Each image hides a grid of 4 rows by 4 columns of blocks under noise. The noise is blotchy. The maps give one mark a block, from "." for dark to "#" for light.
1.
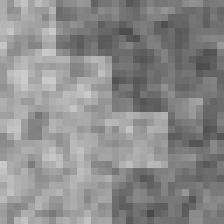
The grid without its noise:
#...
##..
###.
##..
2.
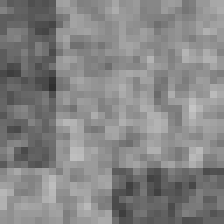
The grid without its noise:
.###
.###
.###
##..
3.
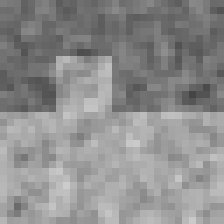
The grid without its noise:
....
.#..
####
####
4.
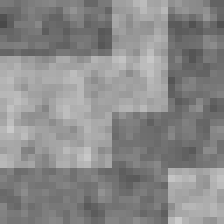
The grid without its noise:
..#.
###.
##..
...#
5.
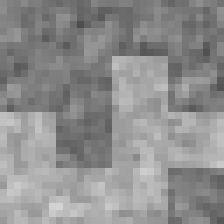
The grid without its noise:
....
..#.
#.##
###.
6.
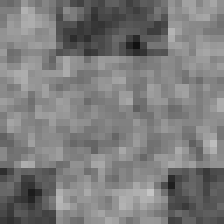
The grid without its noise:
#..#
####
####
.##.
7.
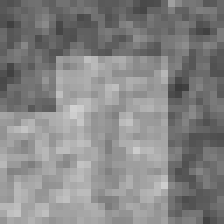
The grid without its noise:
....
.##.
###.
###.
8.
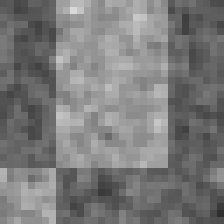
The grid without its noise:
.##.
.##.
.##.
#...
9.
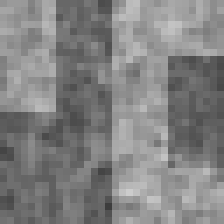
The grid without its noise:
#.##
#.#.
..#.
..##
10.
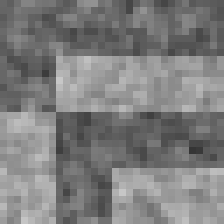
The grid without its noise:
....
.###
#...
#.##
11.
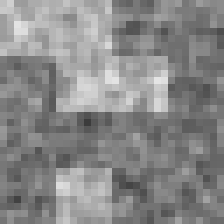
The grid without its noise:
##..
.##.
....
.#..
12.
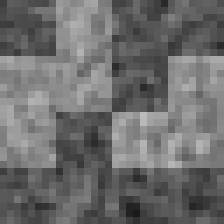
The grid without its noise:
.#..
##.#
#.##
....
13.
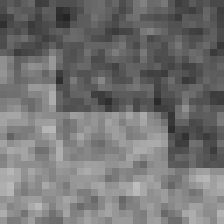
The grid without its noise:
....
#...
###.
####
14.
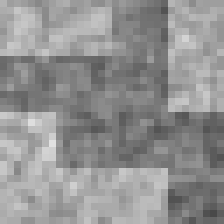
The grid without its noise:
##.#
...#
#...
###.
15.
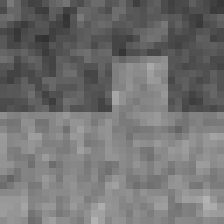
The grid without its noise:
....
..#.
####
####
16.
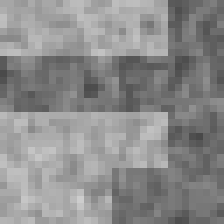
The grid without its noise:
###.
....
###.
##..
